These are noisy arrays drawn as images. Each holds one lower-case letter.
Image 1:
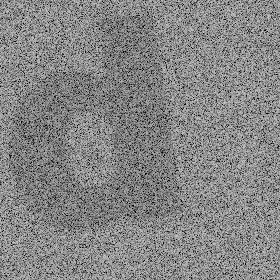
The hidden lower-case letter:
d
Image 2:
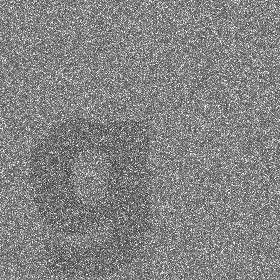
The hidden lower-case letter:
g
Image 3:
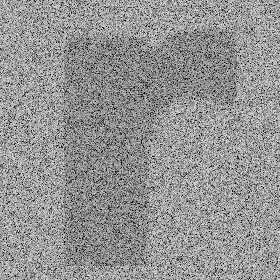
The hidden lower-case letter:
r
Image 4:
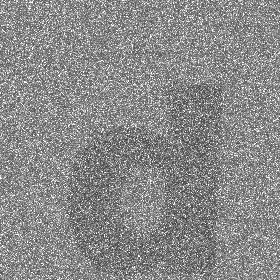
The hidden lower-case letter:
d
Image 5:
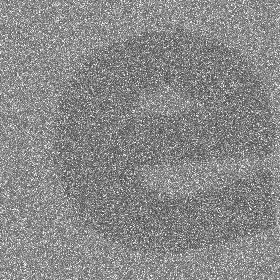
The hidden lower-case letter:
e
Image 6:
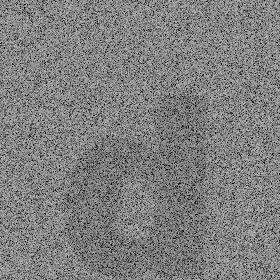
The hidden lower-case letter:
d
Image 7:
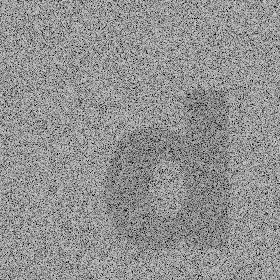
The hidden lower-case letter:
d
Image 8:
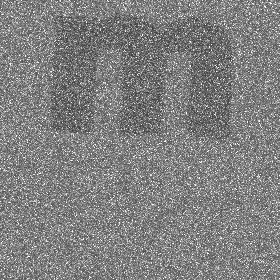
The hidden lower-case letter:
m
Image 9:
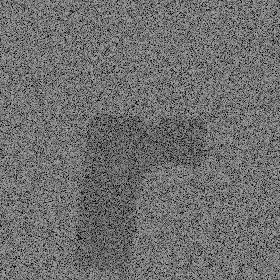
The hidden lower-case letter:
r
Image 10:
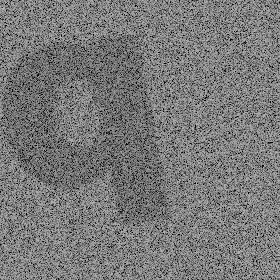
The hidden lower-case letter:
q
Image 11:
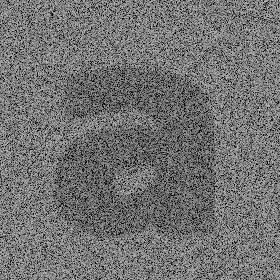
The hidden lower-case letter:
a
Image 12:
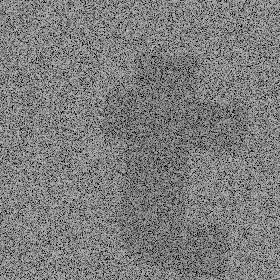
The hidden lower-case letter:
t
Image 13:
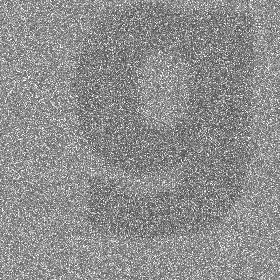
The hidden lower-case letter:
g
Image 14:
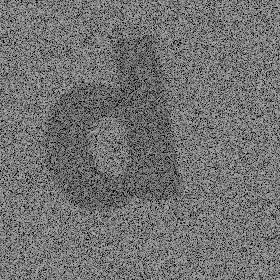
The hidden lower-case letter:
d
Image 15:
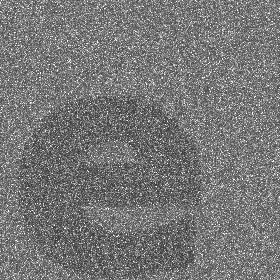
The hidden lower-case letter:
e
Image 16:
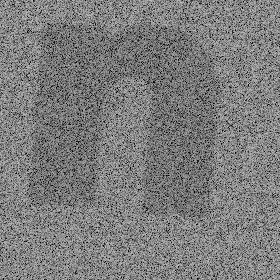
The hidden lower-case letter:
n
